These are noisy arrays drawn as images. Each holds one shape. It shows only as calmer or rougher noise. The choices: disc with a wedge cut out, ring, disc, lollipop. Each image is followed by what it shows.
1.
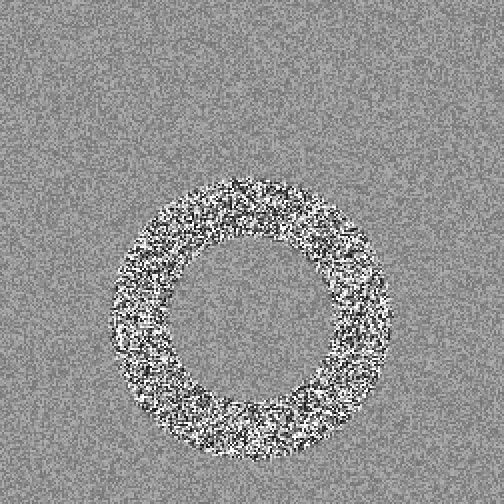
ring
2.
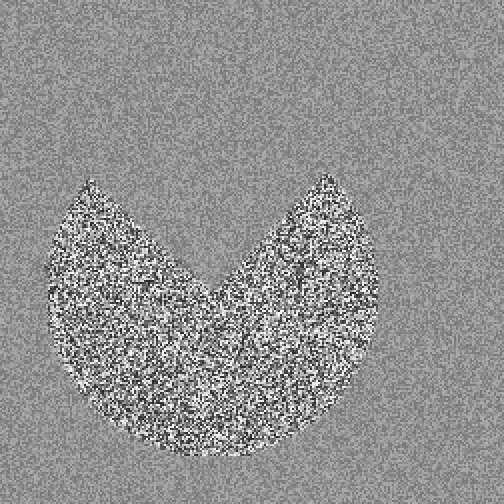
disc with a wedge cut out
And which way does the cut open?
up
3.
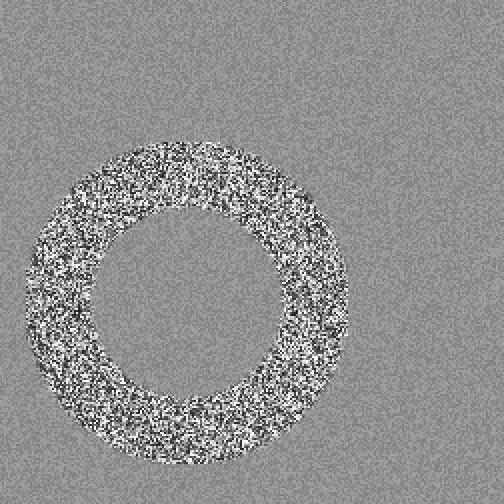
ring
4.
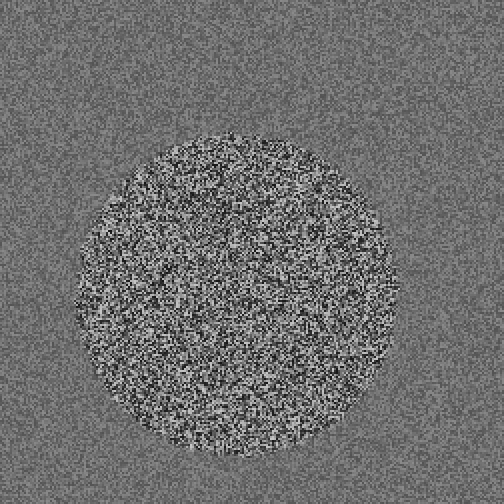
disc
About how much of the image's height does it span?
two thirds
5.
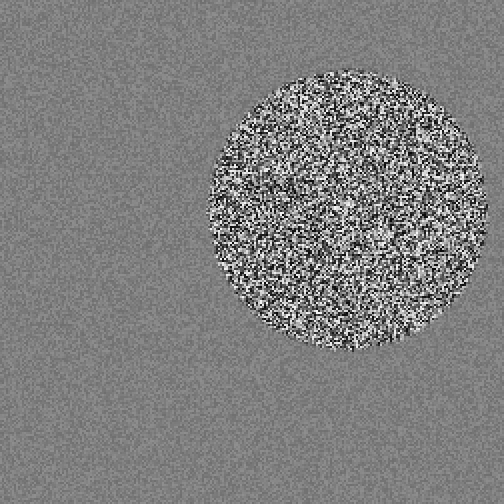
disc
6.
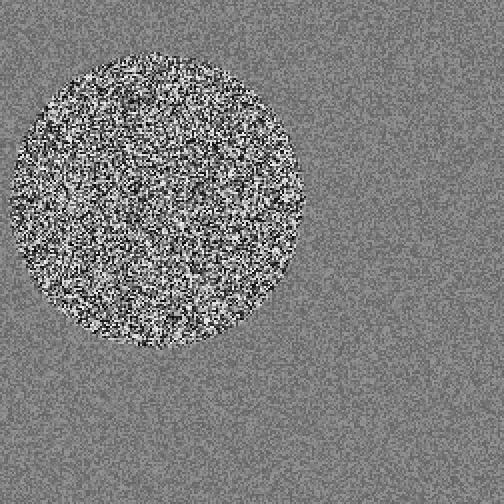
disc
